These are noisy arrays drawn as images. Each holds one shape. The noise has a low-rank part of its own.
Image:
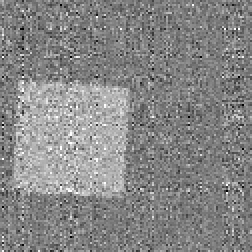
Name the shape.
square
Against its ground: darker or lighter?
lighter
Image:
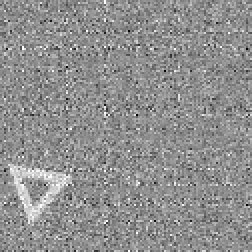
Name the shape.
triangle frame
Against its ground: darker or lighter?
lighter
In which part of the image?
bottom left
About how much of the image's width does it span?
a quarter
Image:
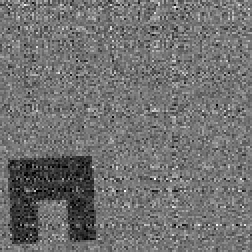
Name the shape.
square with a notch
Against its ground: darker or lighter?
darker
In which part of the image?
bottom left
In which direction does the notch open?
down
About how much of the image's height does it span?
a third
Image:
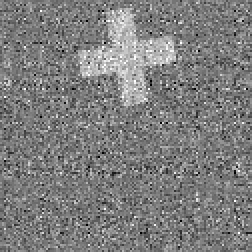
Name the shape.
cross
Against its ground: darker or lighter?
lighter
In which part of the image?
top middle
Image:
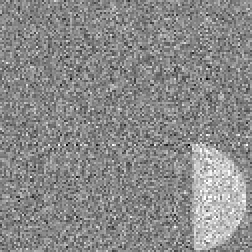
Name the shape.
half disc
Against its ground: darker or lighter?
lighter
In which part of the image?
bottom right
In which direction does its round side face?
right
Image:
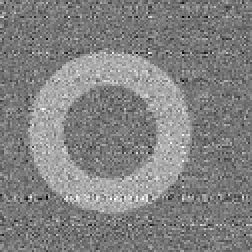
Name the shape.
ring
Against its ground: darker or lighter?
lighter
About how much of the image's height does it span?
two thirds
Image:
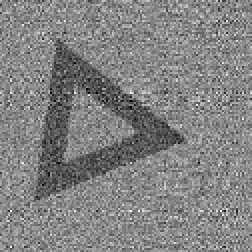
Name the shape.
triangle frame
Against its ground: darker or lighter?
darker
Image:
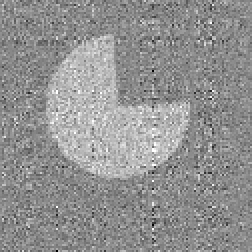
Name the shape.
disc with a wedge cut out
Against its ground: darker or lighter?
lighter
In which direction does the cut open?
up and right
